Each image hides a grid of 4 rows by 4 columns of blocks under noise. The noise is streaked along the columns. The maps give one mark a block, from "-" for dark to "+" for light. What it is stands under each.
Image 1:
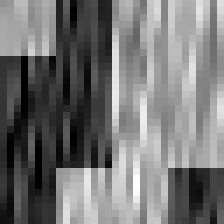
+-++
--++
--++
-++-
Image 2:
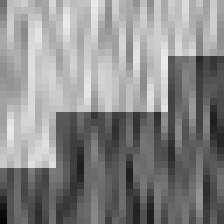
++++
+++-
+---
----
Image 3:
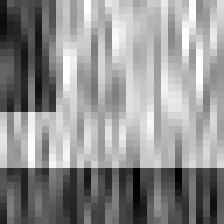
-+++
-+++
++++
----
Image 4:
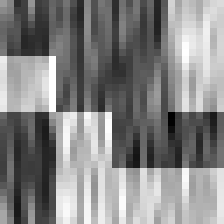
---+
+--+
-+--
-+++
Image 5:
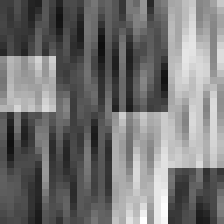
---+
+--+
--++
--+-
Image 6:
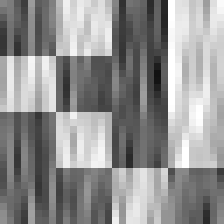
-+-+
+--+
-+-+
--+-
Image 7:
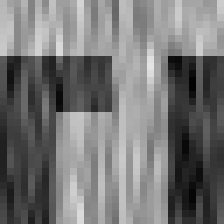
++++
--+-
-++-
-++-
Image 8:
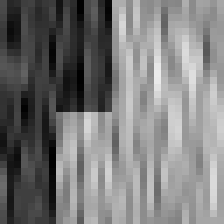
--++
--++
-+++
-+++
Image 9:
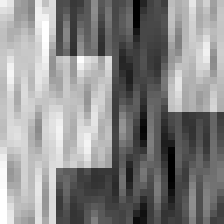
+--+
++-+
++--
+---
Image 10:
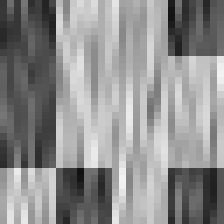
-++-
-+++
-+++
+-+-
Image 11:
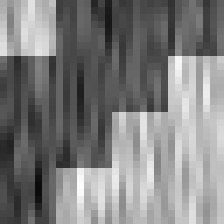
+---
---+
--++
-+++
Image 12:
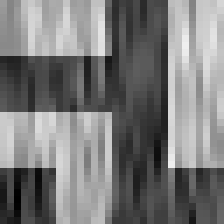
++-+
---+
++-+
-+--
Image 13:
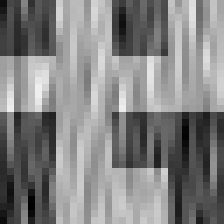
-+-+
++++
-+--
-++-
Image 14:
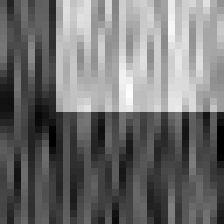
-+++
-+++
----
----
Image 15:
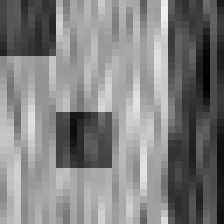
-++-
+++-
+-+-
+++-
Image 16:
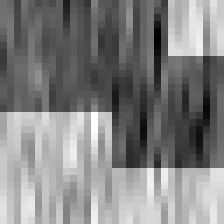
---+
----
++--
++++
